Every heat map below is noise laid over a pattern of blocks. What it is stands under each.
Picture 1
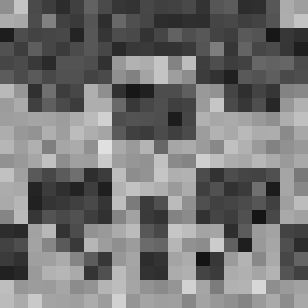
left and right mirror each other
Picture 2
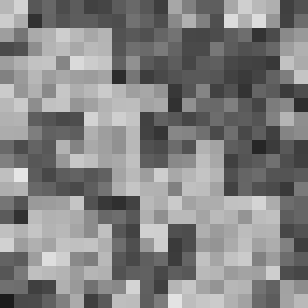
mirrored about the diagonal from the bottom left
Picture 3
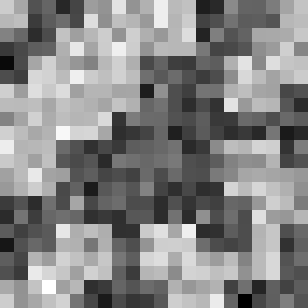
mirrored about the diagonal from the top left
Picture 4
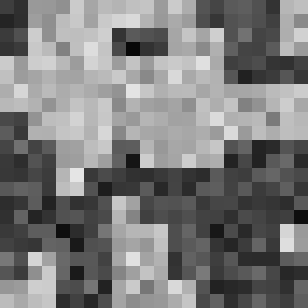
no symmetry
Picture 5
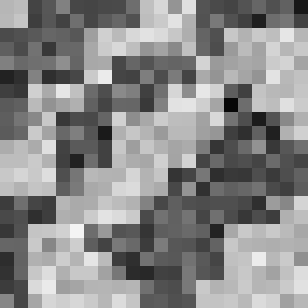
mirrored about the diagonal from the top left
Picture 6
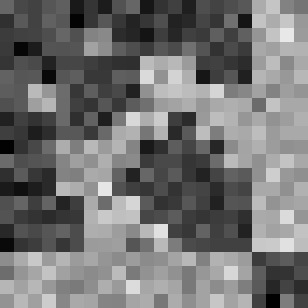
mirrored about the diagonal from the top left
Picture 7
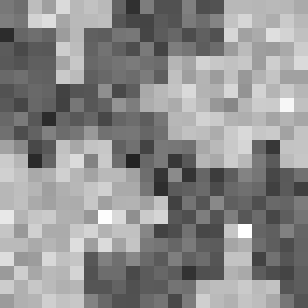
the same after a half turn
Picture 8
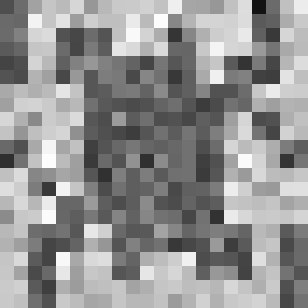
the same after a half turn
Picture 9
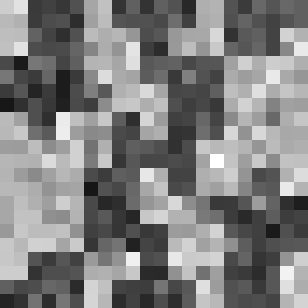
the same after a half turn
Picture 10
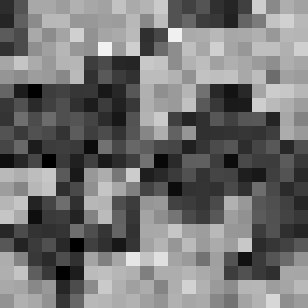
no symmetry
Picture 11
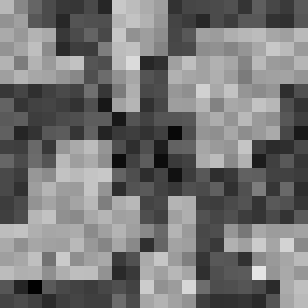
the same after a half turn
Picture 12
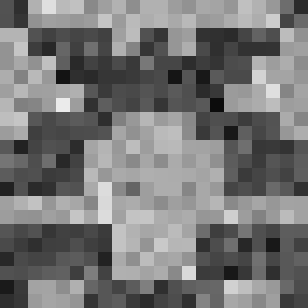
left and right mirror each other
